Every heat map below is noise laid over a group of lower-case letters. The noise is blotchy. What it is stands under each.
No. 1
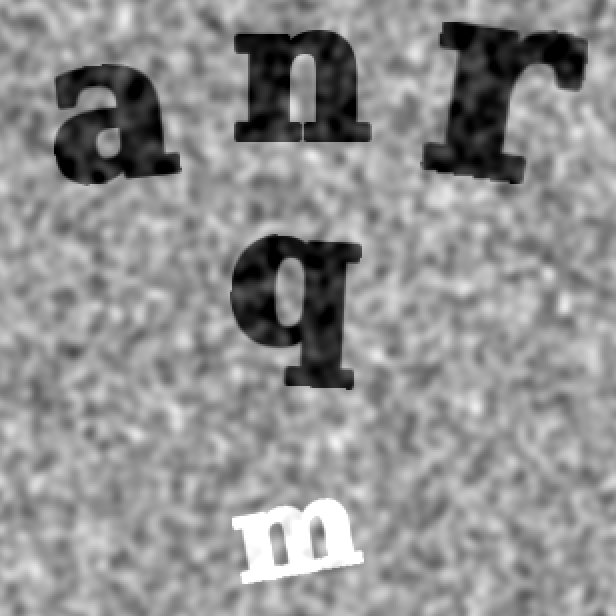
top left: dark a; top middle: dark n; top right: dark r; centre: dark q; bottom middle: light m
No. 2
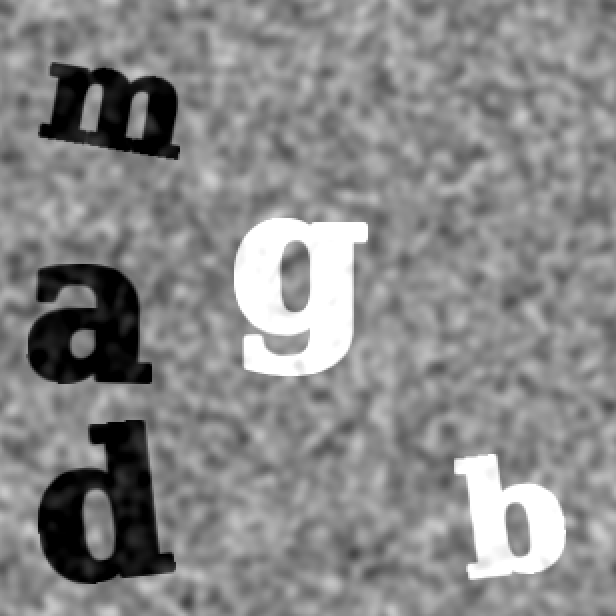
top left: dark m; middle left: dark a; centre: light g; bottom left: dark d; bottom right: light b
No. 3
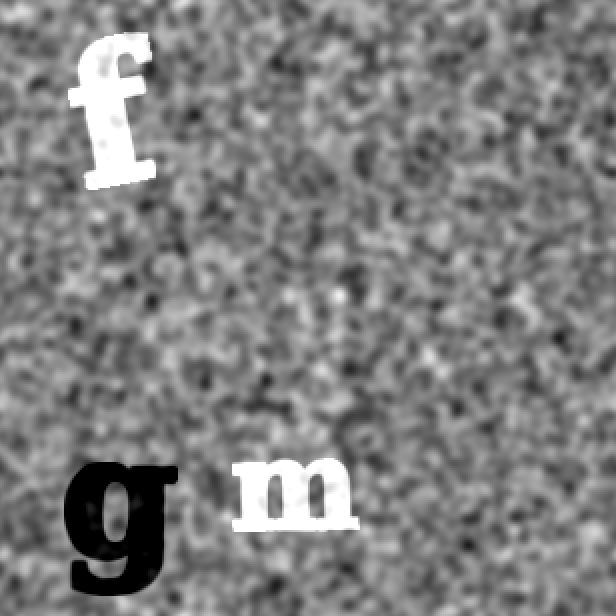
top left: light f; bottom left: dark g; bottom middle: light m
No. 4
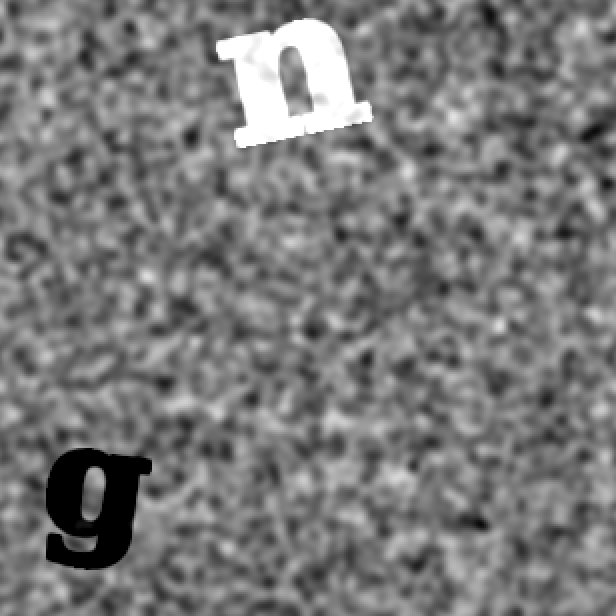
top middle: light n; bottom left: dark g
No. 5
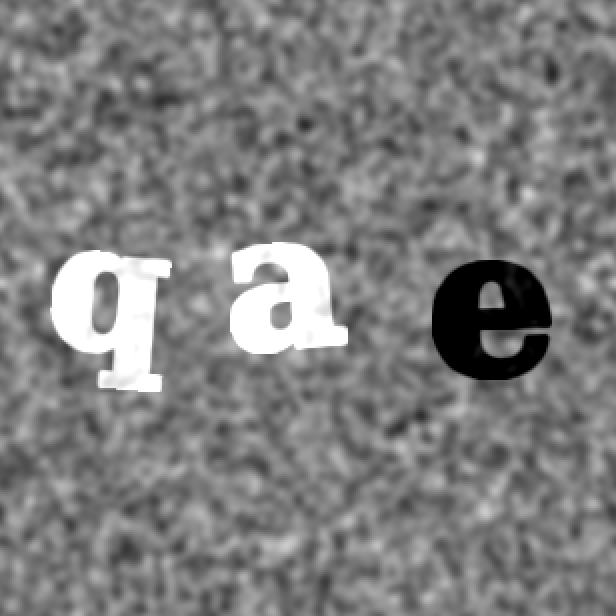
middle left: light q; centre: light a; middle right: dark e
